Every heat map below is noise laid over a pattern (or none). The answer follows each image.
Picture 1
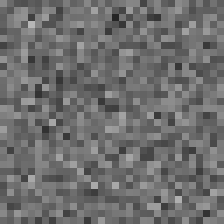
only noise
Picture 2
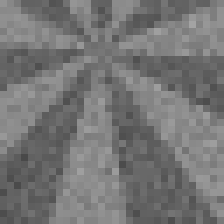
spokes from one point
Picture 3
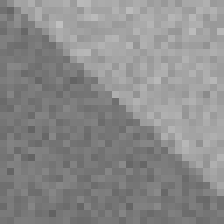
a sharp edge
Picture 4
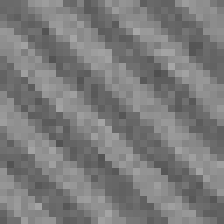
diagonal stripes
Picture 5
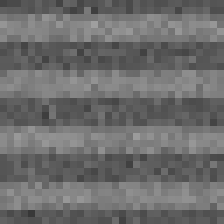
horizontal stripes
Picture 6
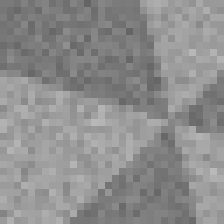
spokes from one point
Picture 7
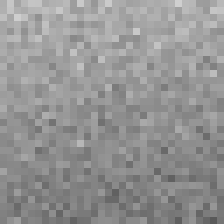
a smooth slope
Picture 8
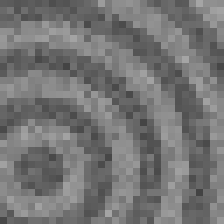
rings round one point
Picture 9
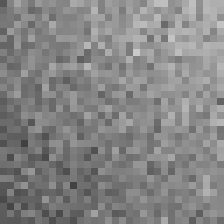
a smooth slope
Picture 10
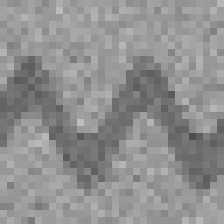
a wavy band
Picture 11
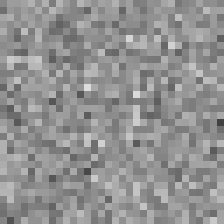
only noise
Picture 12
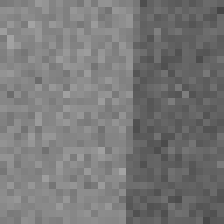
a sharp edge
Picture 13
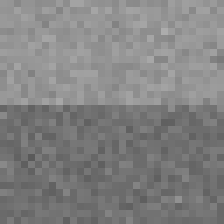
a sharp edge
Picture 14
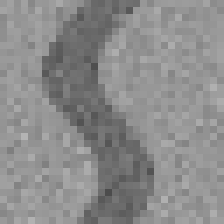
a wavy band
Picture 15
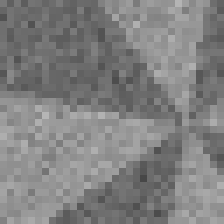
spokes from one point
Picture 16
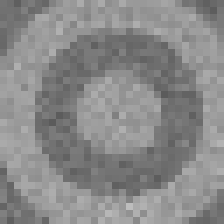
rings round one point
